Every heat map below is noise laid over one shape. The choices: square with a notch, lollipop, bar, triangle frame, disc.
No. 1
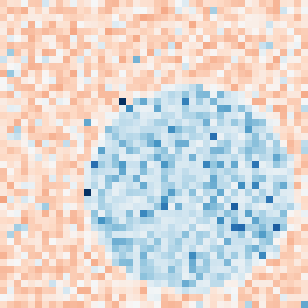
blue disc
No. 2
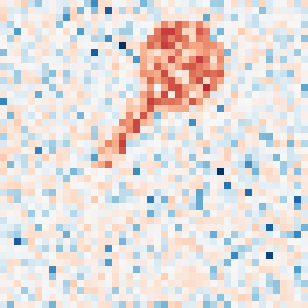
red lollipop
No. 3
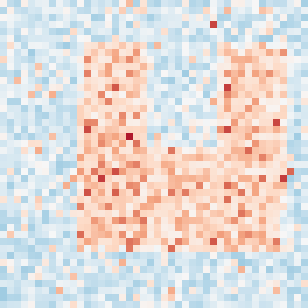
red square with a notch
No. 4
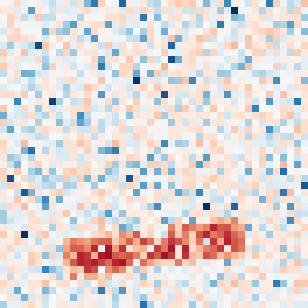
red bar
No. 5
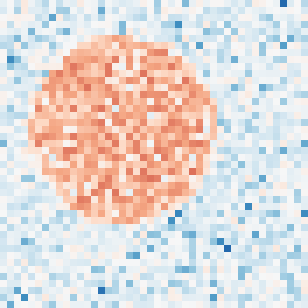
red disc
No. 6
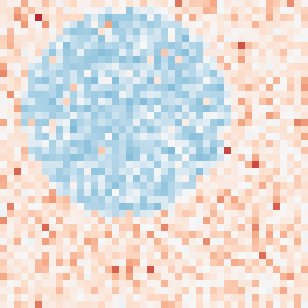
blue disc
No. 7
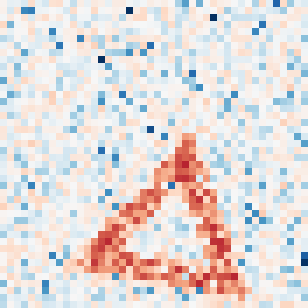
red triangle frame
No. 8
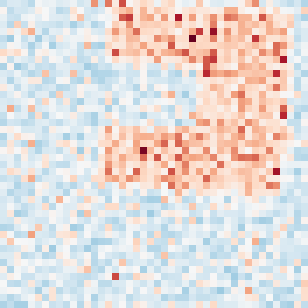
red square with a notch
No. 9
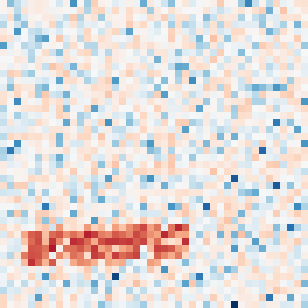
red bar
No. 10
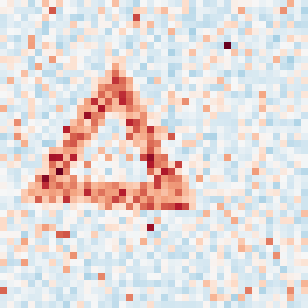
red triangle frame
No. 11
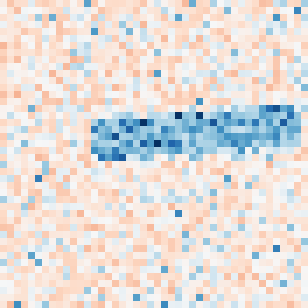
blue bar
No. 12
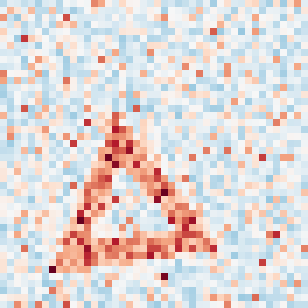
red triangle frame
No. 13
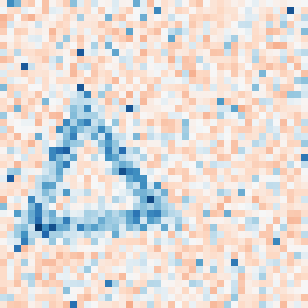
blue triangle frame
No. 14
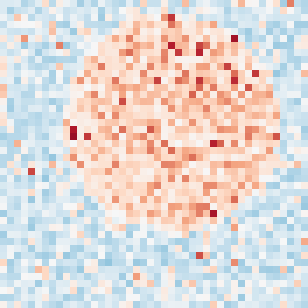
red disc
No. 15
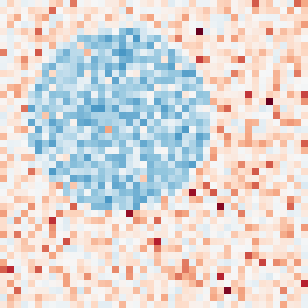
blue disc
